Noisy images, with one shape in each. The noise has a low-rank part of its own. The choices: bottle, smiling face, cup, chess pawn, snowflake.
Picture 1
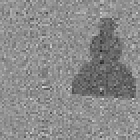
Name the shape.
chess pawn
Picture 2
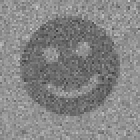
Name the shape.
smiling face
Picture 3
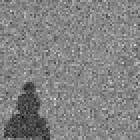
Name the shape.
chess pawn
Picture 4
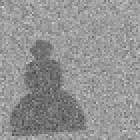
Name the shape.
chess pawn
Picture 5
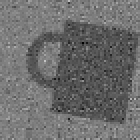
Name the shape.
cup
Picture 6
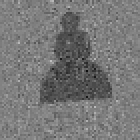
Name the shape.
chess pawn
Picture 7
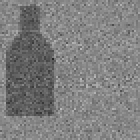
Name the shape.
bottle
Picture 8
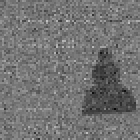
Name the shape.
chess pawn
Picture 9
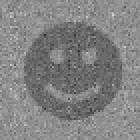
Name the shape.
smiling face
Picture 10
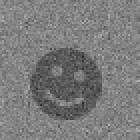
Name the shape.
smiling face
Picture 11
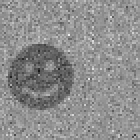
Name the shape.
smiling face
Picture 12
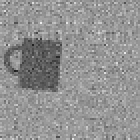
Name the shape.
cup
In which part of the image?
middle left
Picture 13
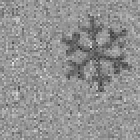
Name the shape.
snowflake
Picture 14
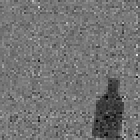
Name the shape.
bottle
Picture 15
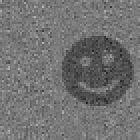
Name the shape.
smiling face
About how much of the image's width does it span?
half
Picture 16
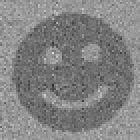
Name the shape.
smiling face
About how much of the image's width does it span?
nearly all
